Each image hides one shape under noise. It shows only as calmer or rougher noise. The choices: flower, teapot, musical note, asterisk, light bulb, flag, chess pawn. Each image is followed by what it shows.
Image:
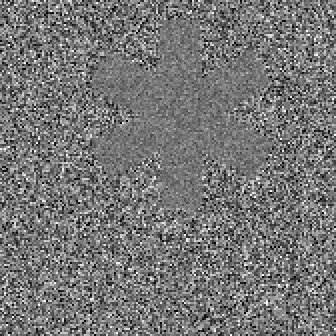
asterisk
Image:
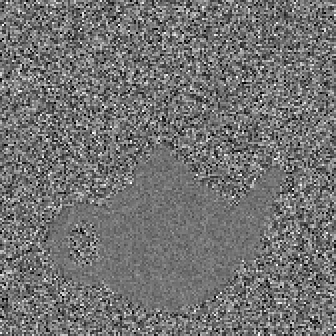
teapot
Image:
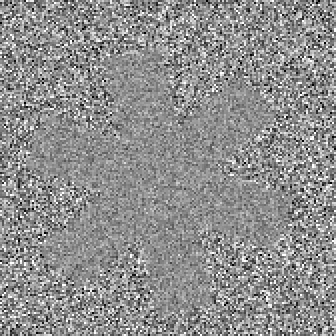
asterisk
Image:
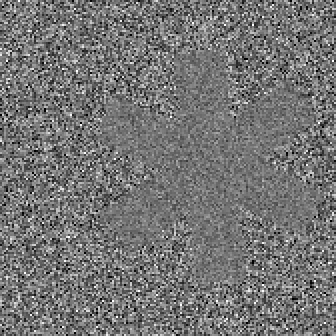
asterisk
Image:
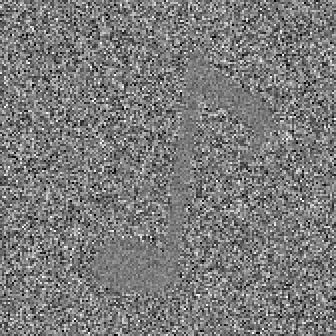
musical note
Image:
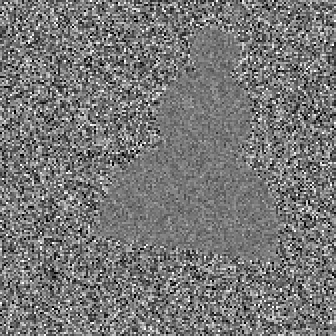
chess pawn
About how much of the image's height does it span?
two thirds
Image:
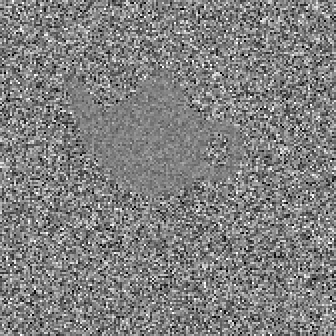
teapot
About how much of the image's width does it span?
half
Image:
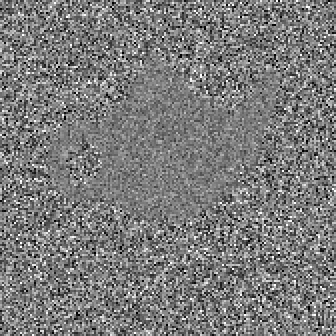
teapot
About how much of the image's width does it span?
two thirds
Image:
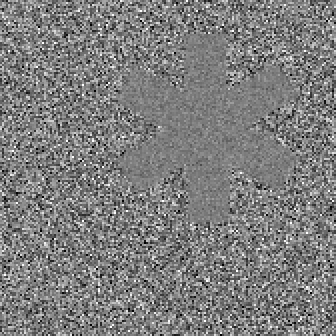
asterisk
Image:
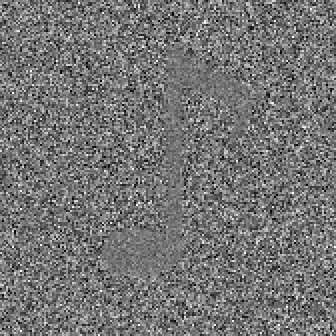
musical note
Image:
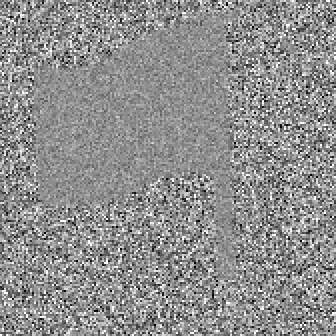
flag
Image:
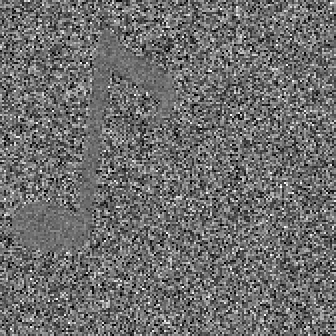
musical note
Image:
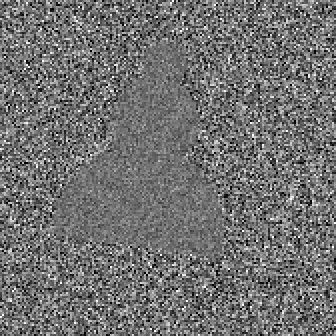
chess pawn
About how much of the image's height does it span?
two thirds
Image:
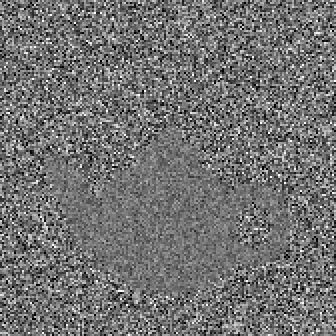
teapot
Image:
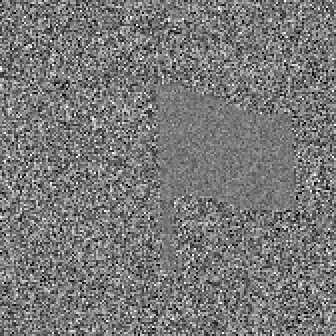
flag
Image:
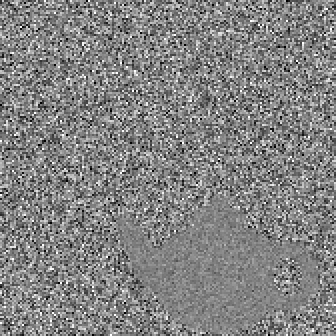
teapot
